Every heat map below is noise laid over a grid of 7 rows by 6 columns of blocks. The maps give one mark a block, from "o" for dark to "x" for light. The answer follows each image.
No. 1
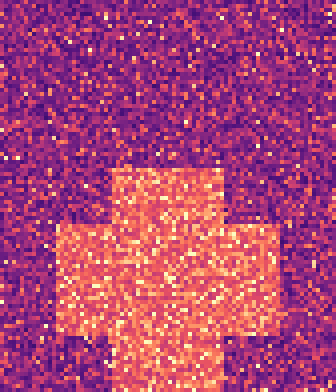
oooooo
oooooo
oooooo
ooxxoo
oxxxxo
oxxxxo
ooxxoo
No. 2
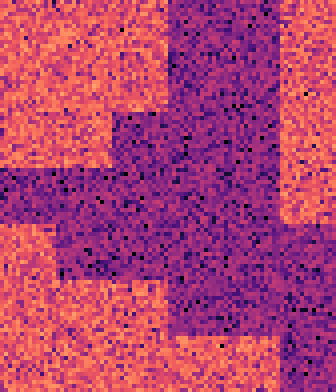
xxxoox
xxxoox
xxooox
ooooox
xooooo
xxxooo
xxxxxo
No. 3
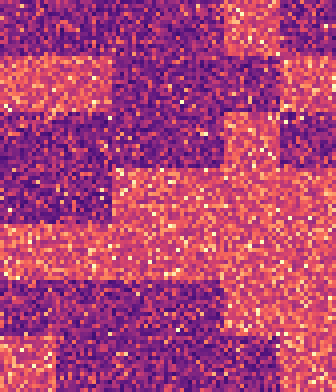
ooooxo
xxooox
ooooxo
ooxxxx
xxxxxx
ooooxx
xoooox
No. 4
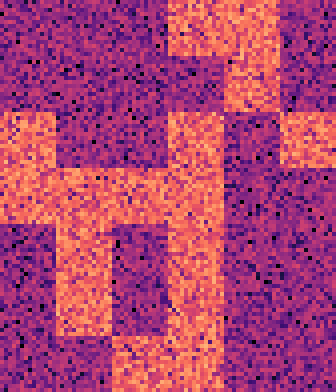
oooxxo
ooooxo
xooxox
xxxxoo
oxoxoo
oxoxoo
ooxxoo
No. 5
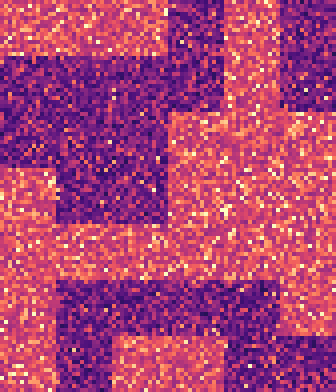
xxxoxo
ooooxo
oooxxx
xooxxx
xxxxxx
xoooox
xoxxoo
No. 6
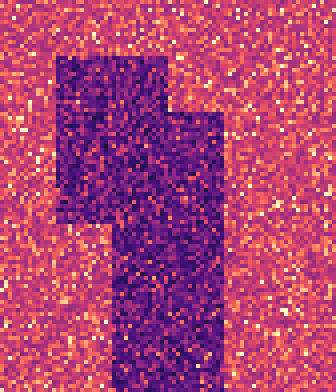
xxxxxx
xooxxx
xoooxx
xoooxx
xxooxx
xxooxx
xxooxx
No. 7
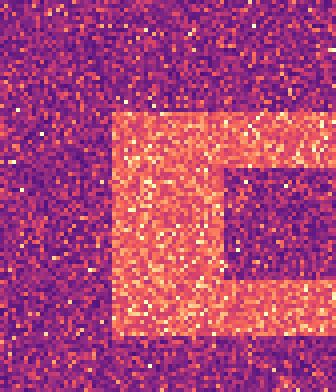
oooooo
oooooo
ooxxxx
ooxxoo
ooxxoo
ooxxxx
oooooo
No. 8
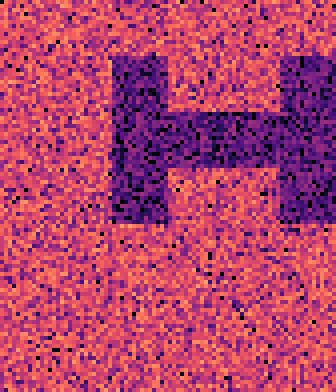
xxxxxx
xxoxxo
xxoooo
xxoxxo
xxxxxx
xxxxxx
xxxxxx
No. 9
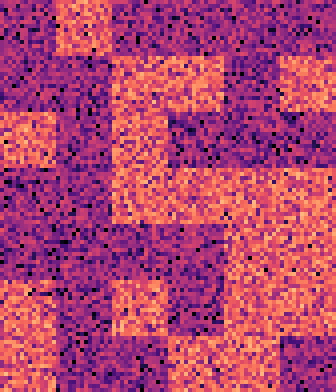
oxoooo
ooxxox
xoxooo
ooxxxx
ooooxx
xoxoxx
xooxxo
